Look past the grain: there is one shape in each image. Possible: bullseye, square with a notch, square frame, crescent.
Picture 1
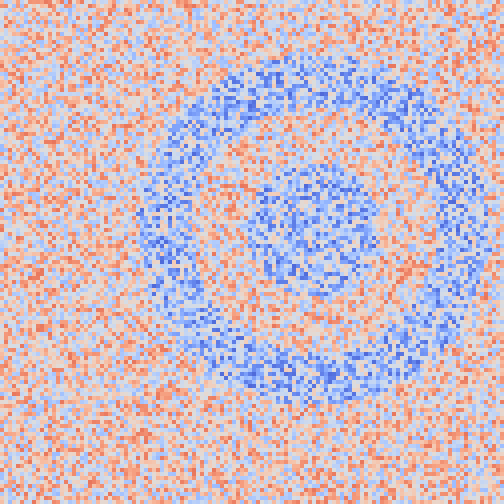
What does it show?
blue bullseye
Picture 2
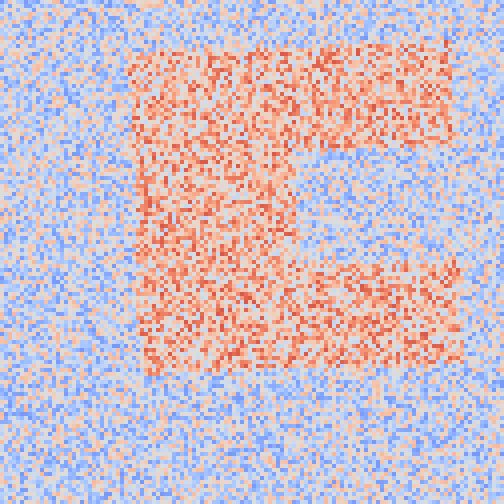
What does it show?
red square with a notch
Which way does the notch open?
right
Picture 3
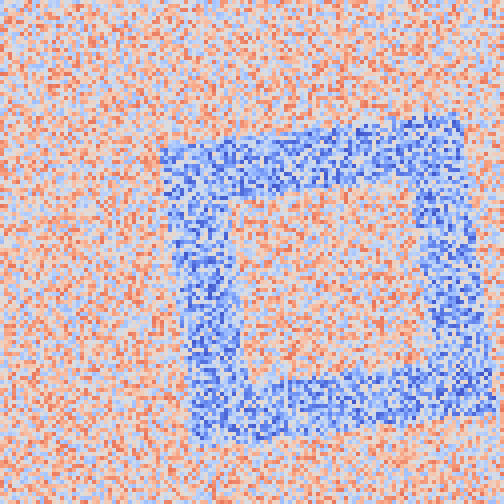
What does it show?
blue square frame
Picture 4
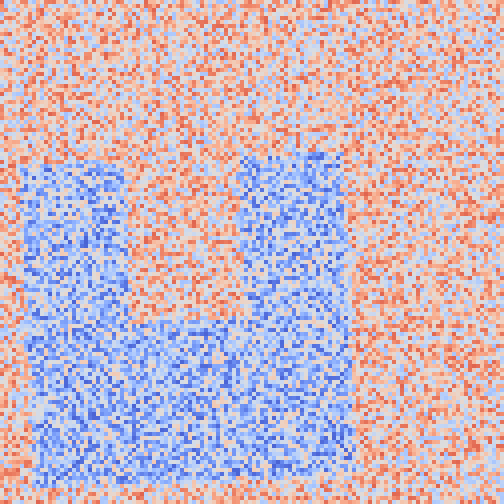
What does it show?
blue square with a notch
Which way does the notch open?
up
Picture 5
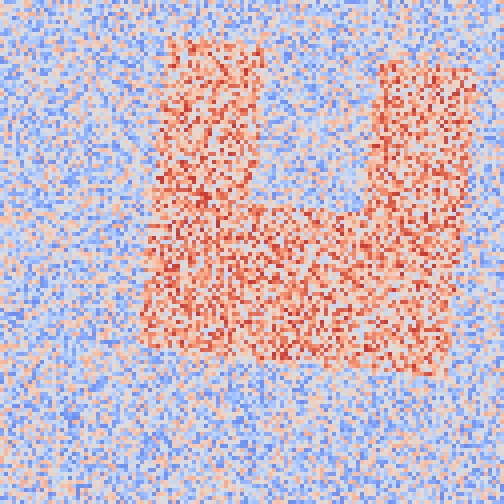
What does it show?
red square with a notch
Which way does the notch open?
up
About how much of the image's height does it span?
two thirds
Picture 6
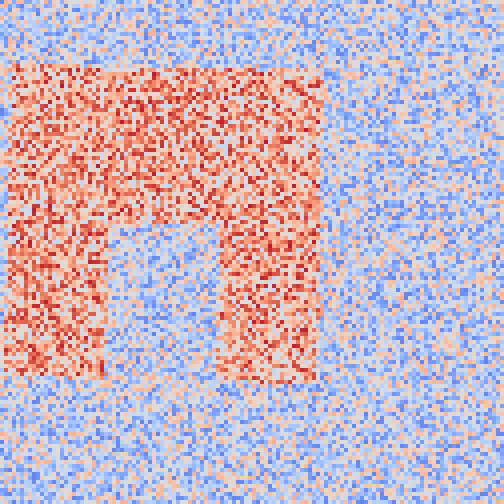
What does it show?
red square with a notch
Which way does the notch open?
down
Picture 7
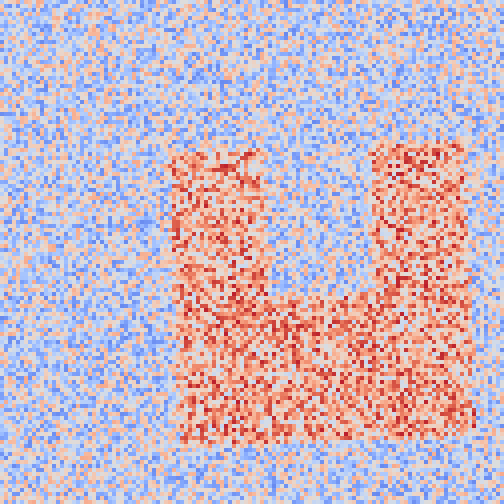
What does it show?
red square with a notch
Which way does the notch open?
up
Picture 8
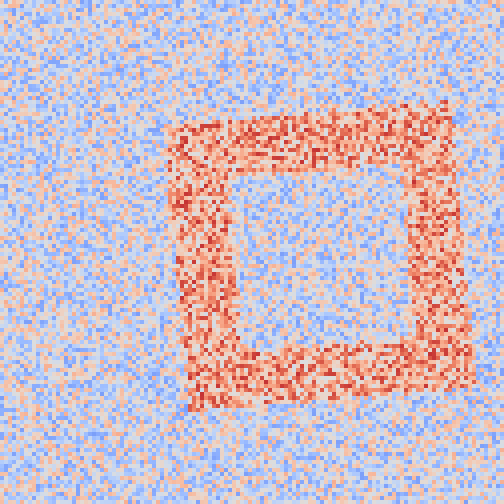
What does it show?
red square frame
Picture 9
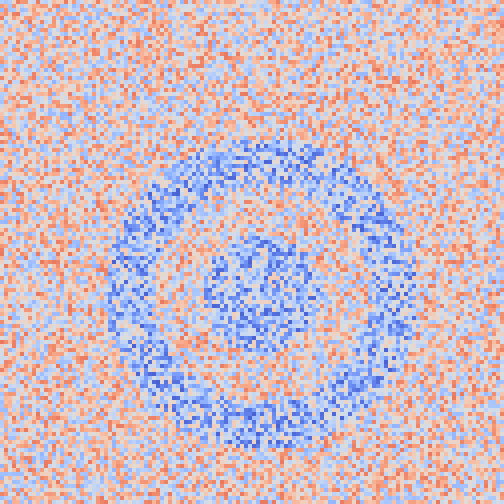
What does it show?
blue bullseye
